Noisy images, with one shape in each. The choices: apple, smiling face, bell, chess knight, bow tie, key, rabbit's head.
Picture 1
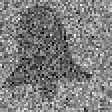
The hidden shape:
bell
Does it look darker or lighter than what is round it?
darker
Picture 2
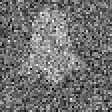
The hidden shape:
bell
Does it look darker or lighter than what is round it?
lighter
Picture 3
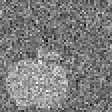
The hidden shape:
apple
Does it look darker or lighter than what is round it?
lighter
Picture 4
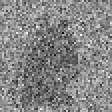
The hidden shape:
chess knight
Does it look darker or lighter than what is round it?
darker
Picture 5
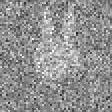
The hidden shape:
rabbit's head
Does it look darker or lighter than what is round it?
lighter
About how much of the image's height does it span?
two thirds
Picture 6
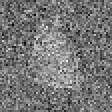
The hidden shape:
chess knight
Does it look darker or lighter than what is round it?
lighter
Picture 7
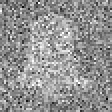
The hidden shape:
bell
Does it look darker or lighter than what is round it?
lighter
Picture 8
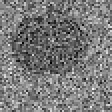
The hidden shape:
apple
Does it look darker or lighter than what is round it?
darker
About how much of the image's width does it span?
two thirds
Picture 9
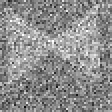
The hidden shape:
bow tie
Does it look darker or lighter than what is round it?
lighter
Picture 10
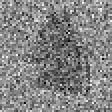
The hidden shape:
chess knight
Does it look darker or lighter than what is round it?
darker
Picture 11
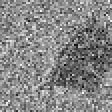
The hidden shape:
chess knight
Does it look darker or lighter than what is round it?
darker
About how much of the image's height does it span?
two thirds
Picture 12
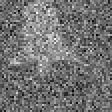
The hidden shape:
bell
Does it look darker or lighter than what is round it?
lighter
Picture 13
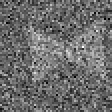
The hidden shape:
bow tie
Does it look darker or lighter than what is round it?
lighter
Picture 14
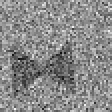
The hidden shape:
bow tie
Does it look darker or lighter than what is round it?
darker
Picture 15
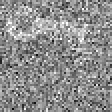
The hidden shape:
key
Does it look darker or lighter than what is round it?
lighter
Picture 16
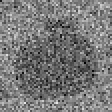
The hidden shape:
apple
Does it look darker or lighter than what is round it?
darker
